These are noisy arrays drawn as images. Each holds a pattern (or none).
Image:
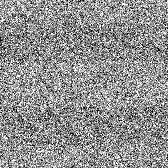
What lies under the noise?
horizontal stripes
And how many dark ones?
2
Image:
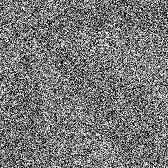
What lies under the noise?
spokes from one point
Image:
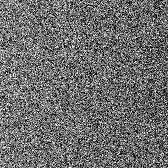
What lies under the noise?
a smooth slope
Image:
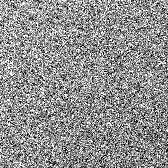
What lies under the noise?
a smooth slope
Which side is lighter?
top left
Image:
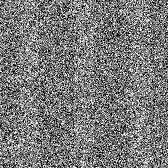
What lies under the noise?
vertical stripes
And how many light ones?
3
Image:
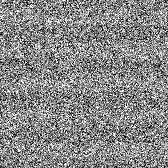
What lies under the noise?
horizontal stripes
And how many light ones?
5
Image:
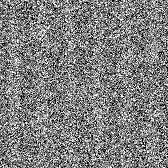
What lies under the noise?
vertical stripes
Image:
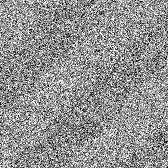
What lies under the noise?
diagonal stripes
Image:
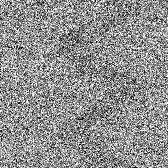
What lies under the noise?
a wavy band
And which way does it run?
top to bottom
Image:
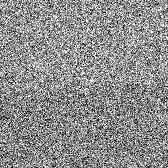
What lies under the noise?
a sharp edge
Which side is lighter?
top
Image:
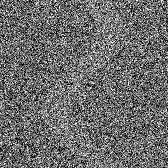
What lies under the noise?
a wavy band
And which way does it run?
top to bottom
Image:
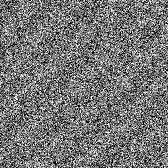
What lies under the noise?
diagonal stripes
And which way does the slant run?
bottom left to top right
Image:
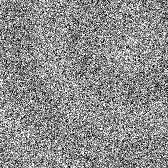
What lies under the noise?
rings round one point
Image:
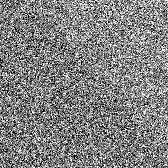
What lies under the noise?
a sharp edge
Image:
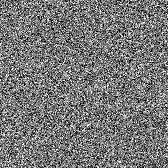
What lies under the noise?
only noise
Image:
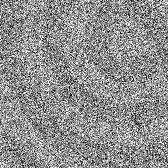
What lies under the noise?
rings round one point
